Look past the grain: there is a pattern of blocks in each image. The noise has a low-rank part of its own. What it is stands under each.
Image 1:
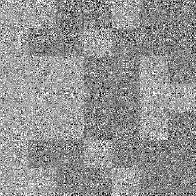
top and bottom mirror each other
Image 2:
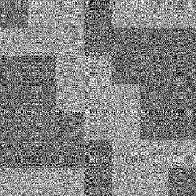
the same after a half turn
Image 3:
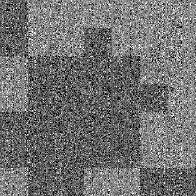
mirrored about the diagonal from the bottom left
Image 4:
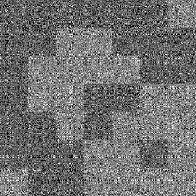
mirrored about the diagonal from the top left
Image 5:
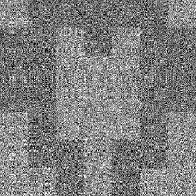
left and right mirror each other
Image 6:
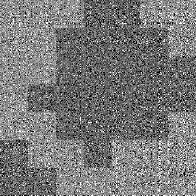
mirrored about the diagonal from the bottom left
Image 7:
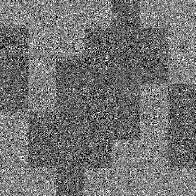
the same after a half turn
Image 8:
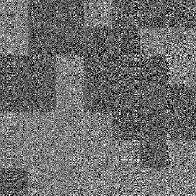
no symmetry
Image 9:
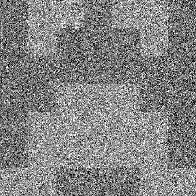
left and right mirror each other
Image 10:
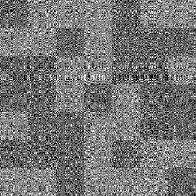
the same after a half turn
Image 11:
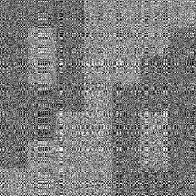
the same after a half turn
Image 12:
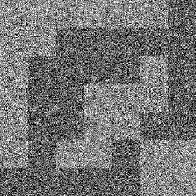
mirrored about the diagonal from the top left
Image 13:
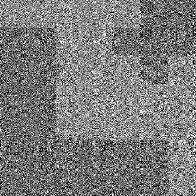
mirrored about the diagonal from the bottom left
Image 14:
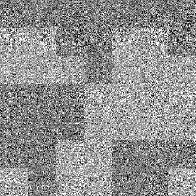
no symmetry
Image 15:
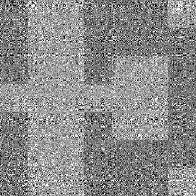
top and bottom mirror each other
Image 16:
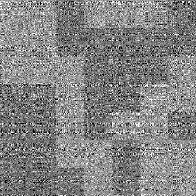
no symmetry
